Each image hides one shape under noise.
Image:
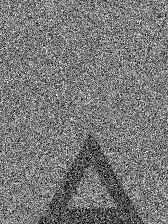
dark triangle frame
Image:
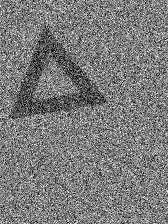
dark triangle frame
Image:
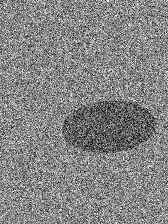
dark ellipse
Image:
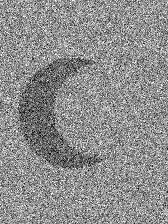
dark crescent
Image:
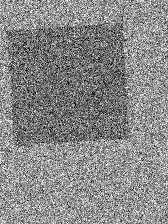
dark square
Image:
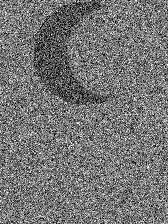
dark crescent
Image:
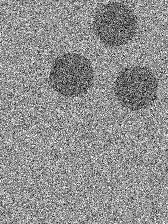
dark three dots
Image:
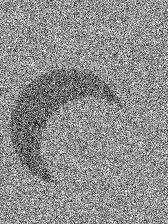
dark crescent
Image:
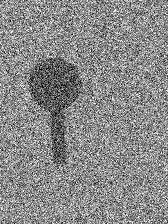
dark lollipop
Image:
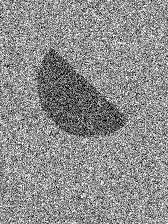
dark half disc
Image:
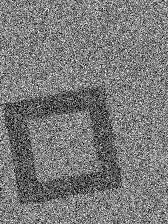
dark square frame
